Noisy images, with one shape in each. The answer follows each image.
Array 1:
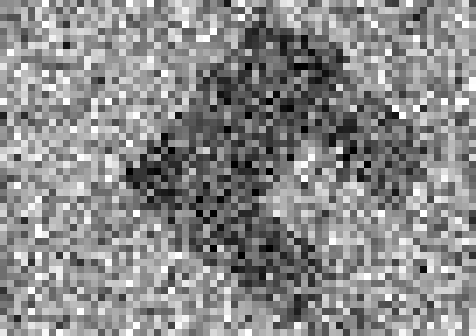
square with a notch
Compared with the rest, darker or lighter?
darker
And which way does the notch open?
down and right
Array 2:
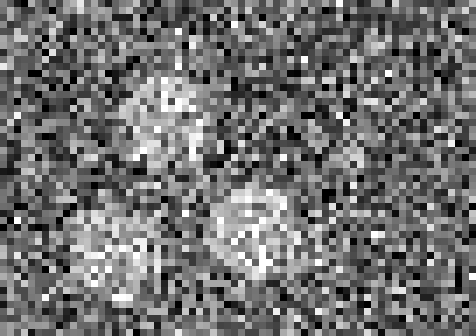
three dots
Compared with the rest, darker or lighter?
lighter
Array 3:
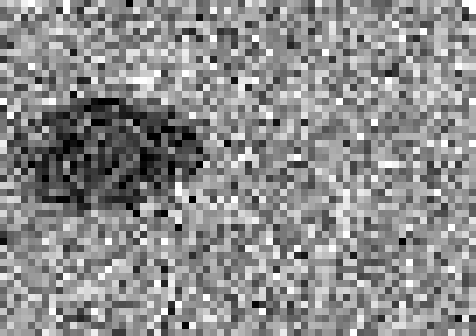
ellipse
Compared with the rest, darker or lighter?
darker
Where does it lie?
middle left
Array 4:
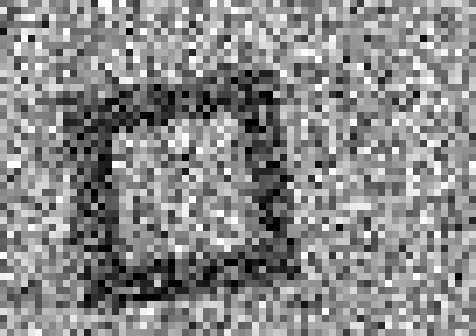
square frame
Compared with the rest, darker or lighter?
darker
